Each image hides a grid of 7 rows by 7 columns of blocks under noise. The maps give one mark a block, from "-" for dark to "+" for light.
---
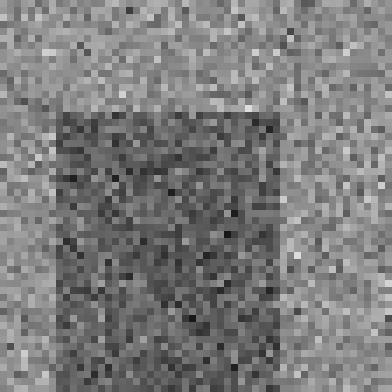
+ + + + + + +
+ + + + + + +
+ - - - - + +
+ - - - - + +
+ - - - - + +
+ - - - - + +
+ - - - - + +
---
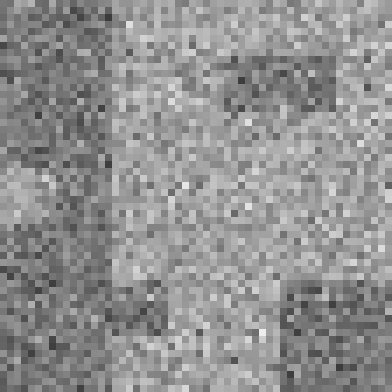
- - + + + + +
- - + + - - +
- - + + + + +
+ - + + + + +
- - + + + + +
- - - + + - -
- - + + + - -
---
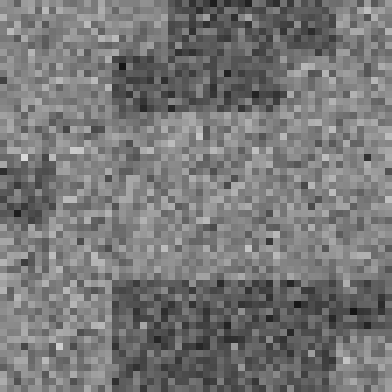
+ + + - - - +
+ + - - - + +
+ + + + + + +
- + + + + + +
+ + + + + + +
+ + - - - - -
+ + - - - - +
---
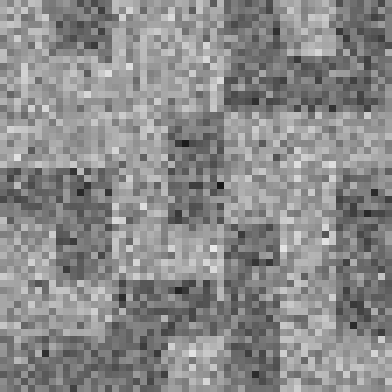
+ - + + - + -
+ + + + - - -
+ + + - + + +
- - + - + + -
+ - + + - + -
+ + - - - + -
- - - + - + +
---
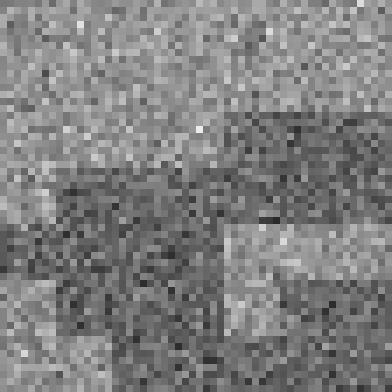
+ + + + + + +
+ + + + + + +
+ + + + - - -
+ - - - - - -
- - - - + + +
+ - - - + - -
+ + - - - - -
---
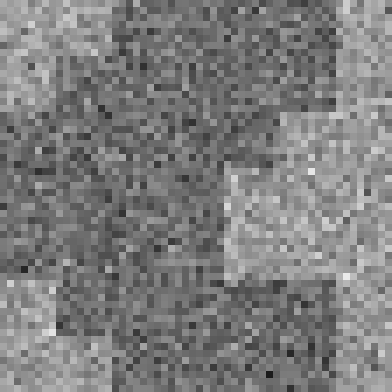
+ + - - - - +
+ - - - - - +
- - - - - + +
- - - - + + +
- - - - + + +
+ - - - - - +
+ + - - - - +
